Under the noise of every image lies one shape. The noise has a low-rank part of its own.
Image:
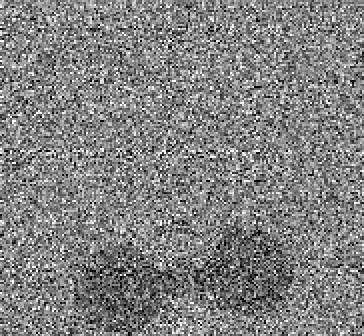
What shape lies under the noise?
dumbbell
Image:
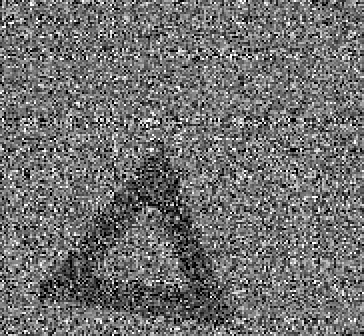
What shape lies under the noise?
triangle frame
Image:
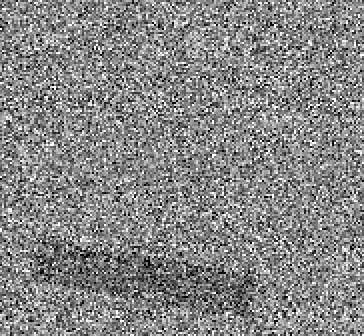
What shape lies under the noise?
bar
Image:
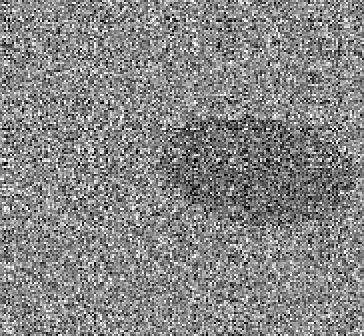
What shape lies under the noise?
ellipse
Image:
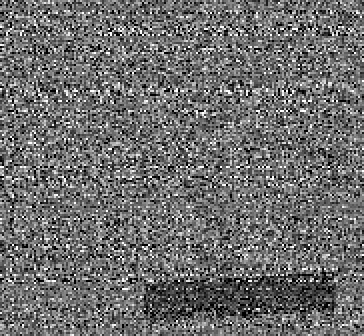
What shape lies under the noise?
bar
